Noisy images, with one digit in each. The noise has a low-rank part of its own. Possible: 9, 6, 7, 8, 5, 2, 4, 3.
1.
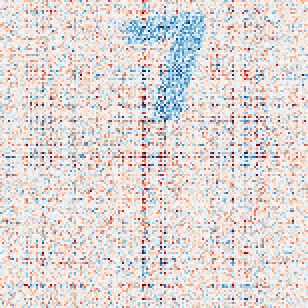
7
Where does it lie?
top middle
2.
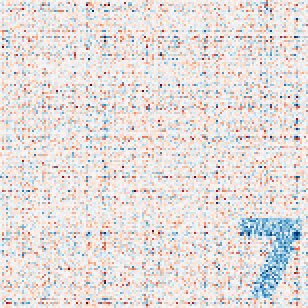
7
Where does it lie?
bottom right
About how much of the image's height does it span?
a quarter
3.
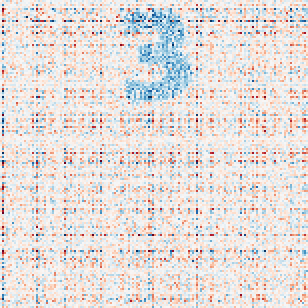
3
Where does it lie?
top middle
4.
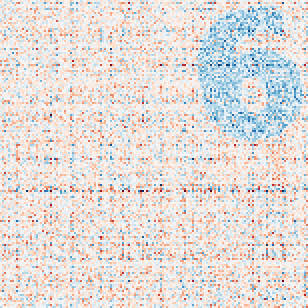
6
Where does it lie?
top right
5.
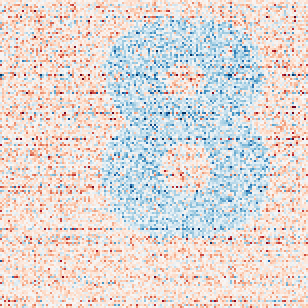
8
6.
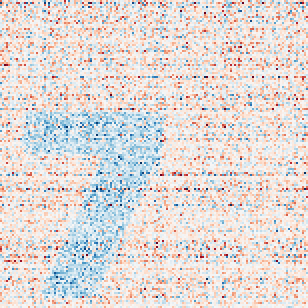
7
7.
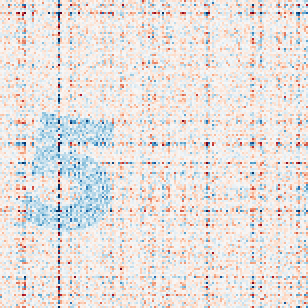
5
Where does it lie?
middle left
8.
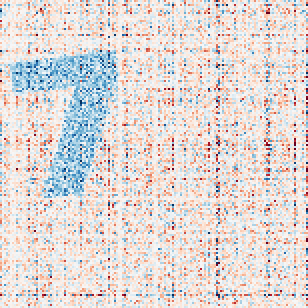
7
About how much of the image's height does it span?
half
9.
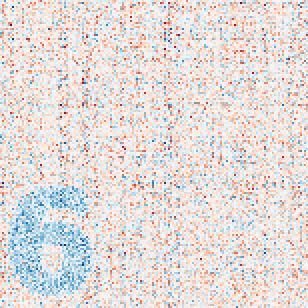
6
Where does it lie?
bottom left
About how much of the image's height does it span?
a third
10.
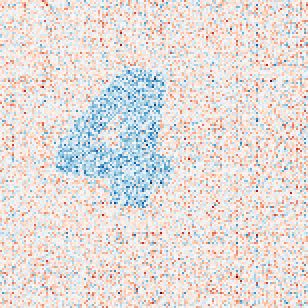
4
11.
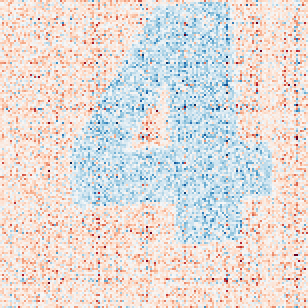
4
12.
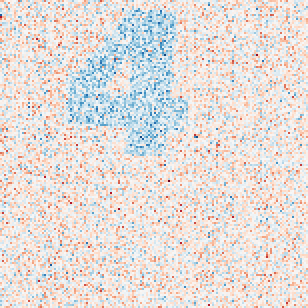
4
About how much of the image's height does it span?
half
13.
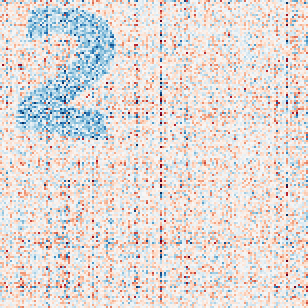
2
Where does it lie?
top left
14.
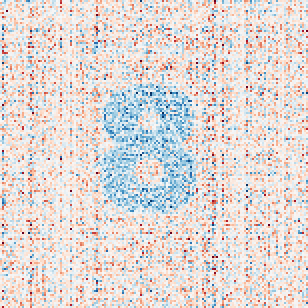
8
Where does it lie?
centre
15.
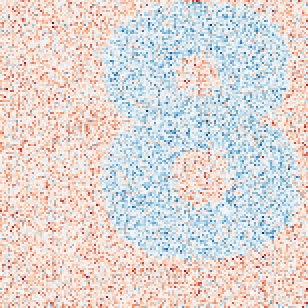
8
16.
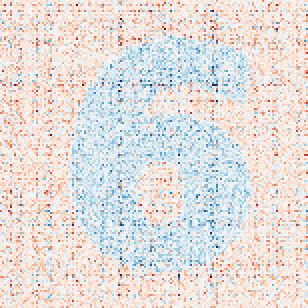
6
